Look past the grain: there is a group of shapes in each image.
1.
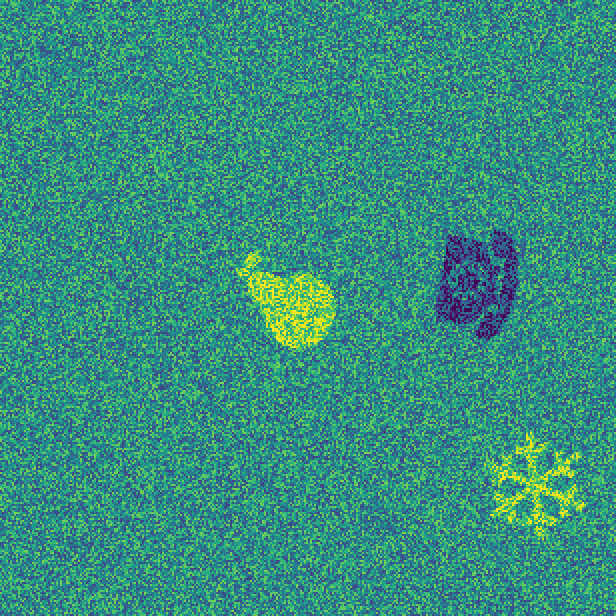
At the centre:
pear
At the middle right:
telephone
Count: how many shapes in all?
3
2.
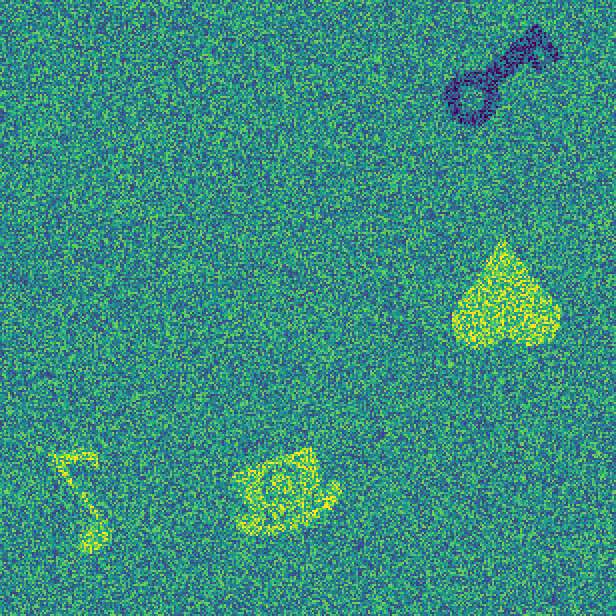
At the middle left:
nothing
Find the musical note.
bottom left
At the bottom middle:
telephone
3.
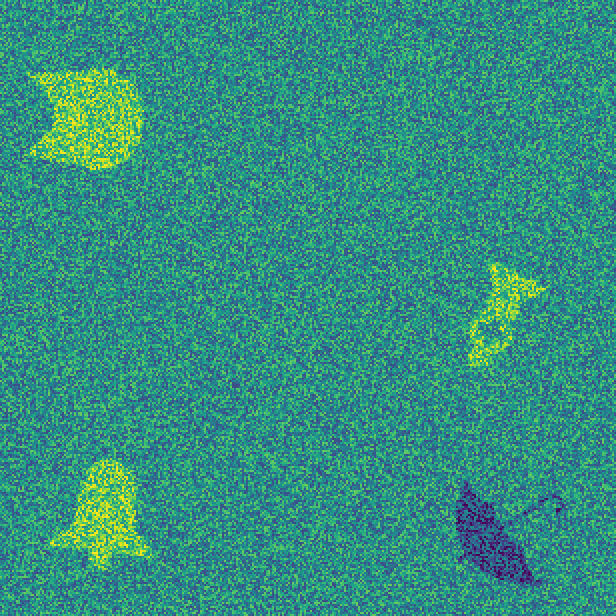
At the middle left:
nothing
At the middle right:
chess bishop
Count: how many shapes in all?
4
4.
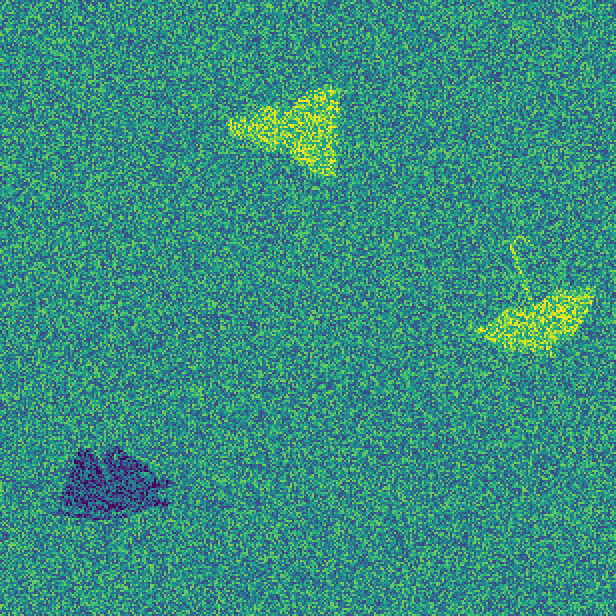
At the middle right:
umbrella
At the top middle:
chess pawn
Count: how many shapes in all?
3
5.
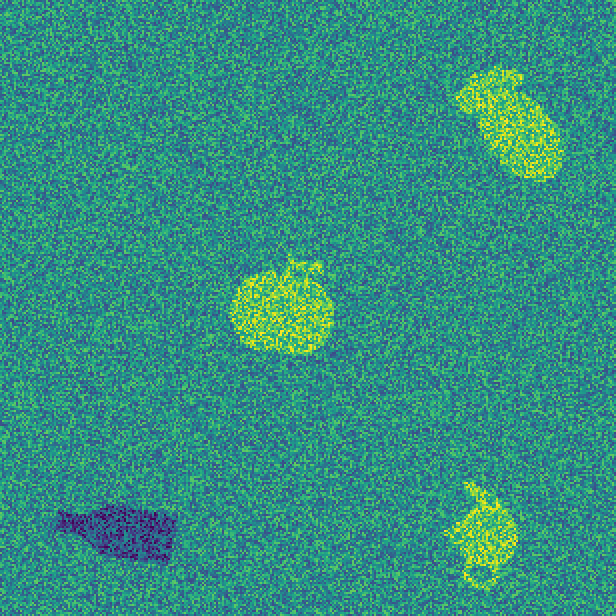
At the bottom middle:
nothing
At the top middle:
nothing
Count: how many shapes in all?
4
